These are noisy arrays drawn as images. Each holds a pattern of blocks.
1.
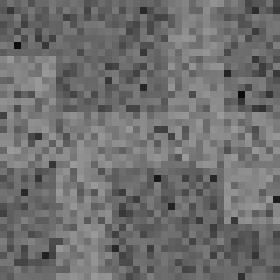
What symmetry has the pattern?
the same after a half turn
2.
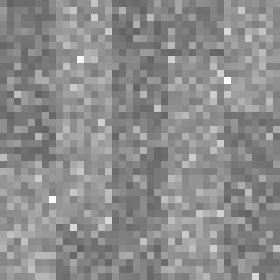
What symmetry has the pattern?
the same after a half turn
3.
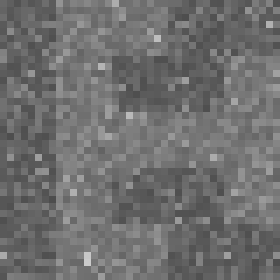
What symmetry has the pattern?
top and bottom mirror each other
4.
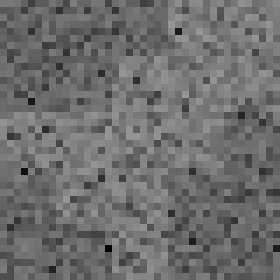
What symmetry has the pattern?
mirrored about the diagonal from the bottom left
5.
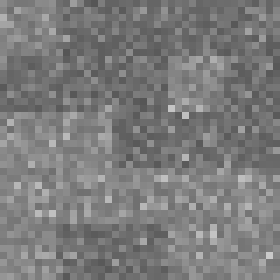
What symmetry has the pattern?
no symmetry
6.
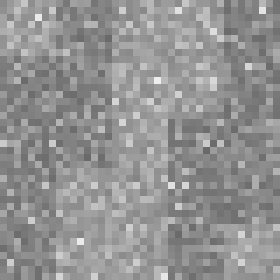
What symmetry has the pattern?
the same after a half turn
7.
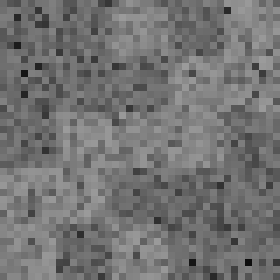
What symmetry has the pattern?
the same after a half turn
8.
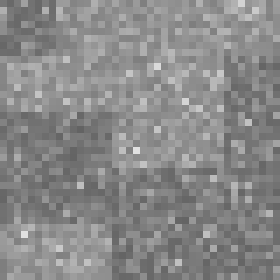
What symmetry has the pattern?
no symmetry
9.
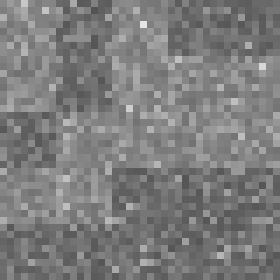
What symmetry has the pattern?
no symmetry
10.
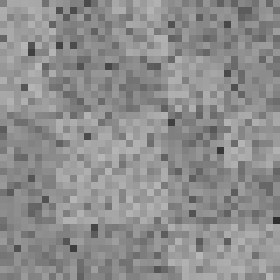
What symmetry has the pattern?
mirrored about the diagonal from the bottom left
